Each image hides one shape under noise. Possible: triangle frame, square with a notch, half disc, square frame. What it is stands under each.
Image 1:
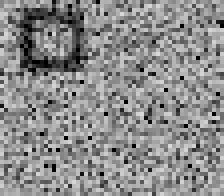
dark square frame, top left
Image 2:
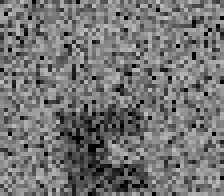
dark square with a notch, bottom middle
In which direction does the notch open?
right
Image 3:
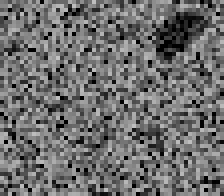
dark half disc, top right
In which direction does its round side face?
up and left
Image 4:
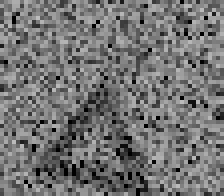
dark triangle frame
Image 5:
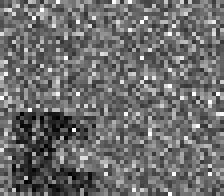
dark square with a notch, bottom left
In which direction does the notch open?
right
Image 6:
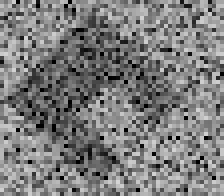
dark square with a notch
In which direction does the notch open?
down and right
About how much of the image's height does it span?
nearly all
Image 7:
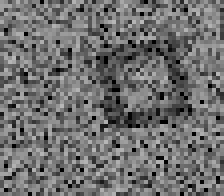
dark square frame
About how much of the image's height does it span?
half
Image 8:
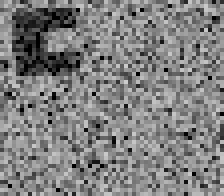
dark square with a notch, top left
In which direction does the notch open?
right
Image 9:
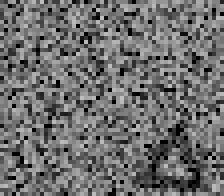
dark triangle frame, bottom right
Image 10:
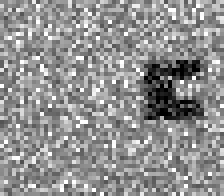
dark square with a notch, middle right
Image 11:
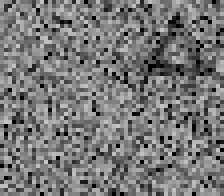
dark triangle frame, top right
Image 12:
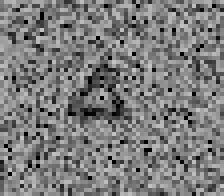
dark triangle frame, centre
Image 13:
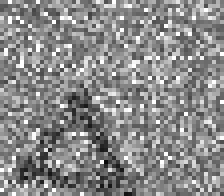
dark triangle frame
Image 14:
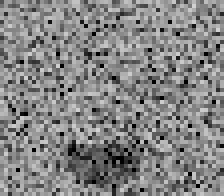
dark half disc, bottom middle
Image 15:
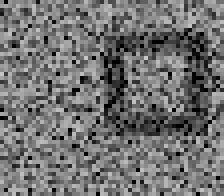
dark square frame
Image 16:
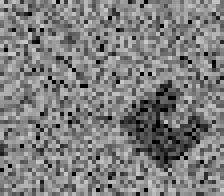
dark square with a notch
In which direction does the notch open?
up and right
